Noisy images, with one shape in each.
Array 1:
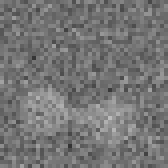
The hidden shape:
dumbbell
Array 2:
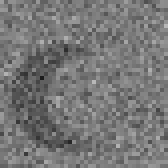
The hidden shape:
crescent
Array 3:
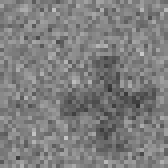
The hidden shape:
cross
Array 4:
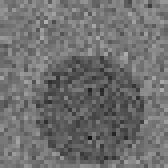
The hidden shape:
disc
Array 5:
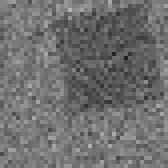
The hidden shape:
square
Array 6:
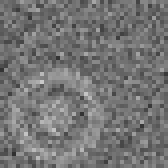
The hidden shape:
bullseye
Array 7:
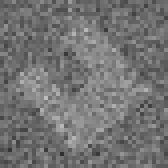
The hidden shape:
square with a notch
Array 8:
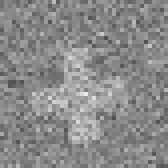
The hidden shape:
cross
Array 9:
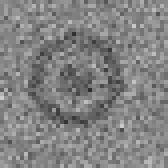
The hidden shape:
bullseye
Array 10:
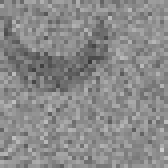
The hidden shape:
crescent
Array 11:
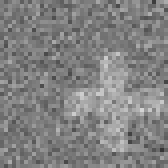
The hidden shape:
cross
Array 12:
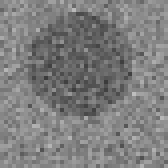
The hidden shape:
disc
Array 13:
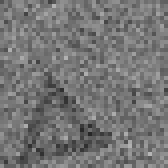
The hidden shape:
triangle frame
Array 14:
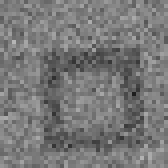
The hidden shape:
square frame
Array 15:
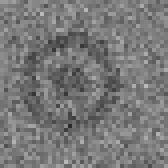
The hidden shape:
bullseye
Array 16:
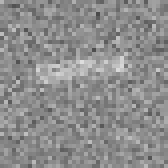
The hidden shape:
bar
